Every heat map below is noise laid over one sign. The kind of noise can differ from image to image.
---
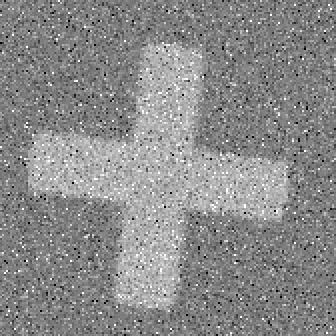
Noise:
heavy tails
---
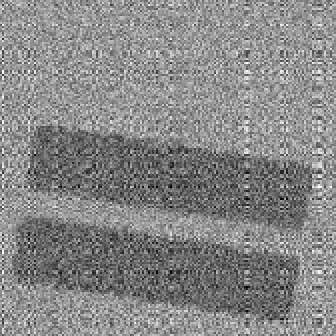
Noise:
low rank plus noise
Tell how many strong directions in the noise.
one
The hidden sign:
equals sign
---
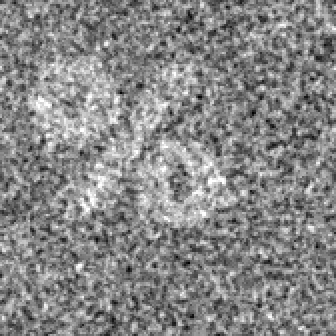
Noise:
blotchy
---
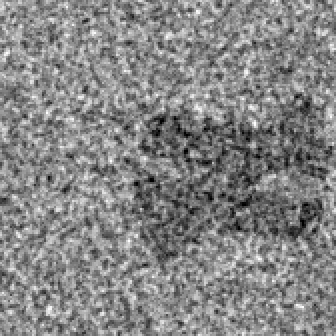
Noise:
blotchy
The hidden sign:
not-equal sign
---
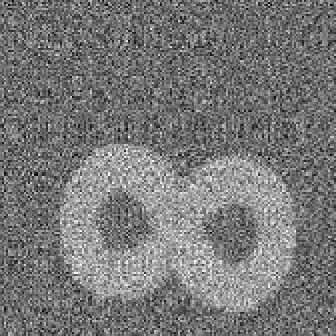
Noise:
low rank plus noise
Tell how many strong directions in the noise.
three or four
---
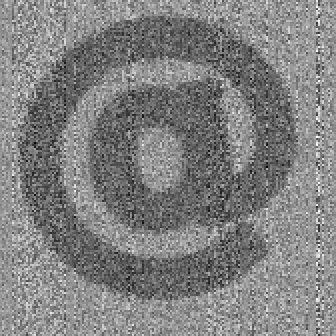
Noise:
columns of uneven size
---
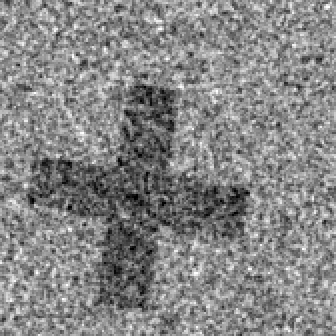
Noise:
blotchy
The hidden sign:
plus sign
